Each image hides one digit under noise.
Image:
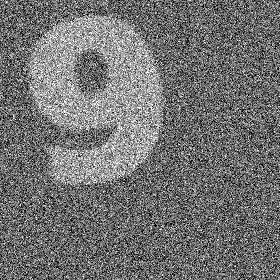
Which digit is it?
9
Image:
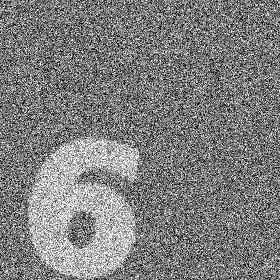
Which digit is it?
6
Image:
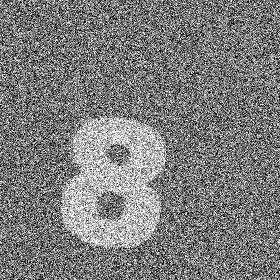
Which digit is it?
8
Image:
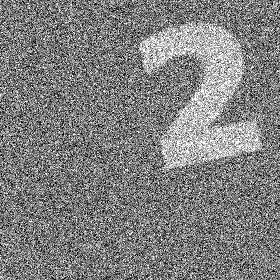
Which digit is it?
2
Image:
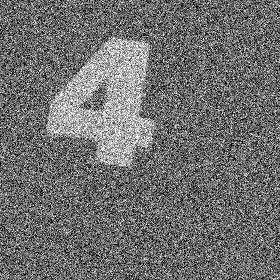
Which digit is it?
4
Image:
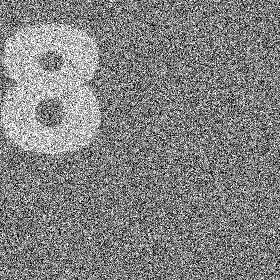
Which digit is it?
8
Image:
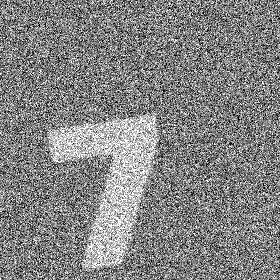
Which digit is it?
7
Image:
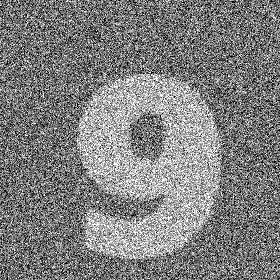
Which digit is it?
9
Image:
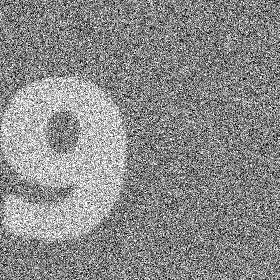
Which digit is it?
9
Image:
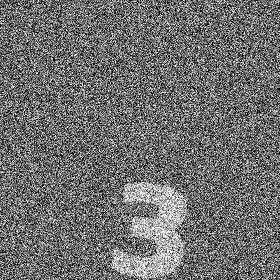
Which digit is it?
3
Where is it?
bottom middle
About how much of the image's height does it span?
a third
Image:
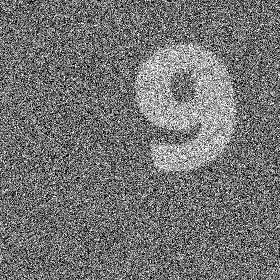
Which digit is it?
9
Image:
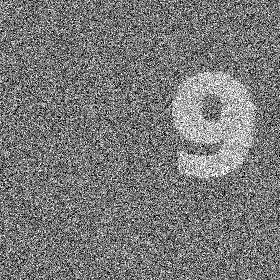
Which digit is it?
9
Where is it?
middle right
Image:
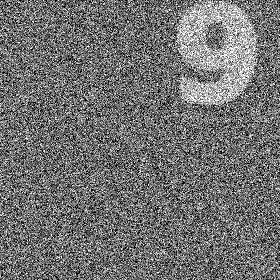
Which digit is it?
9
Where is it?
top right
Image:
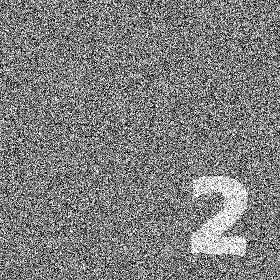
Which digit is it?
2
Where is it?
bottom right
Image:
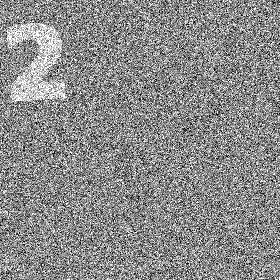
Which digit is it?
2
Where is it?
top left
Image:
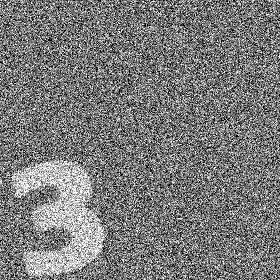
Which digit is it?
3
